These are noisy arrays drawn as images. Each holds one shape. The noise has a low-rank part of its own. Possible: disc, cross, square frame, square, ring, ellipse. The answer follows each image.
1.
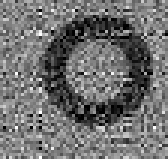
ring
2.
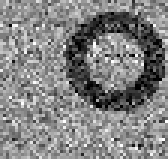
ring
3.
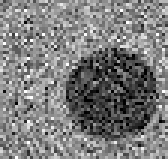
disc
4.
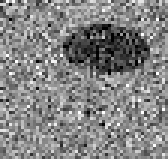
ellipse
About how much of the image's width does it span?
half
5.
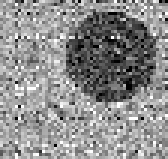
disc
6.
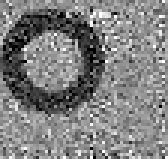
ring
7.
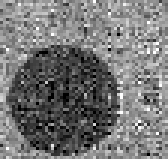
disc
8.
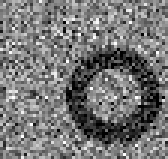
ring
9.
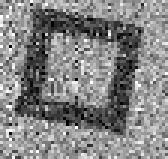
square frame
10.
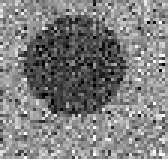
disc
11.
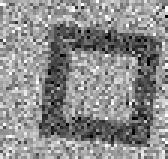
square frame
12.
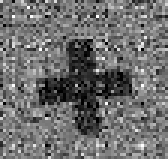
cross
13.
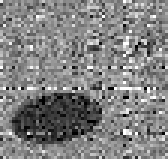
ellipse
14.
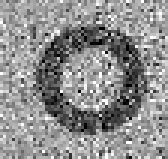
ring
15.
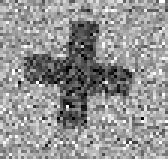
cross
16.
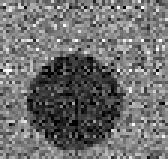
disc
